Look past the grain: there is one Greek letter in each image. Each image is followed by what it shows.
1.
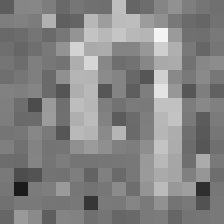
eta
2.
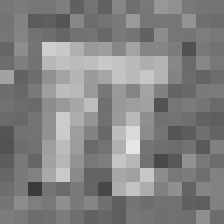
pi
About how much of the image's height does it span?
two thirds
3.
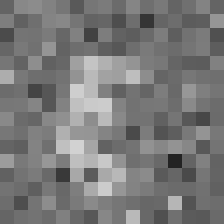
xi
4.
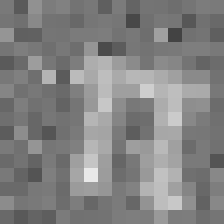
pi
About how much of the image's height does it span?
two thirds
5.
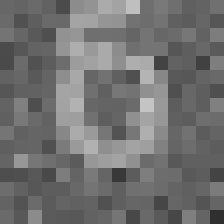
delta
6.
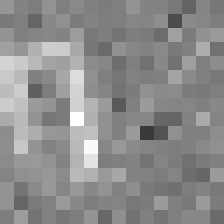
eta
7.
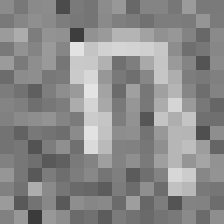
eta
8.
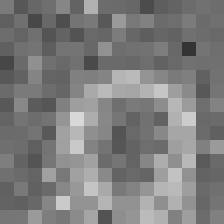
omega
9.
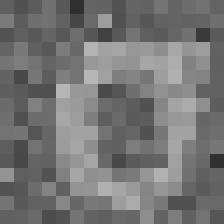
sigma
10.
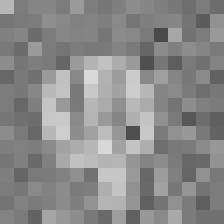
phi
